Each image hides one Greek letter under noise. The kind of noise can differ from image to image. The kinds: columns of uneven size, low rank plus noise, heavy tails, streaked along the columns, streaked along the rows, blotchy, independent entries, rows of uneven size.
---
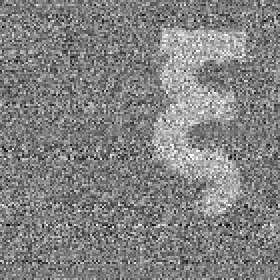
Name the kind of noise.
rows of uneven size
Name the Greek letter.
xi
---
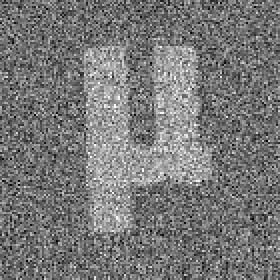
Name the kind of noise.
low rank plus noise
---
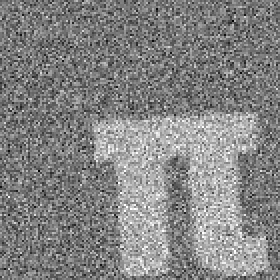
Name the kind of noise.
low rank plus noise
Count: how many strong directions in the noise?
five to eight
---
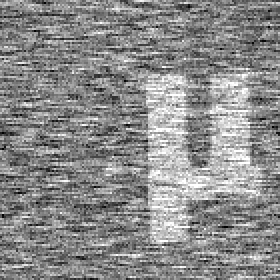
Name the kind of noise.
streaked along the rows
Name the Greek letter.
mu
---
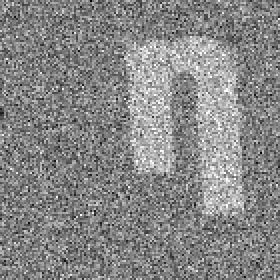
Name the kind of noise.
independent entries
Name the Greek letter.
eta
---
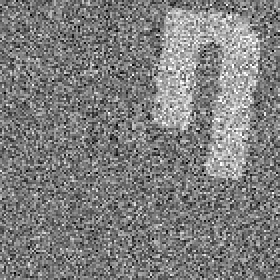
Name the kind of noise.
low rank plus noise
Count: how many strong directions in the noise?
two
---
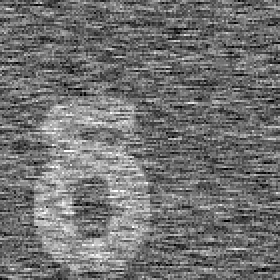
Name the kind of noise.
streaked along the rows
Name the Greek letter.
delta
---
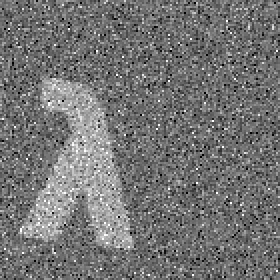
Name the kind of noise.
heavy tails
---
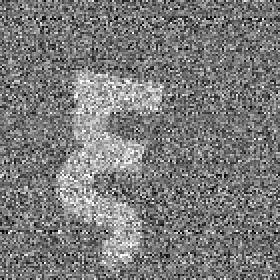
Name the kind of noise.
rows of uneven size
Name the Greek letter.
xi
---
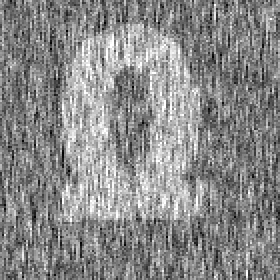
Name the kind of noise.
streaked along the columns
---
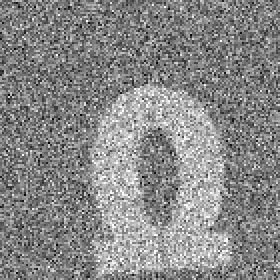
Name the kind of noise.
independent entries
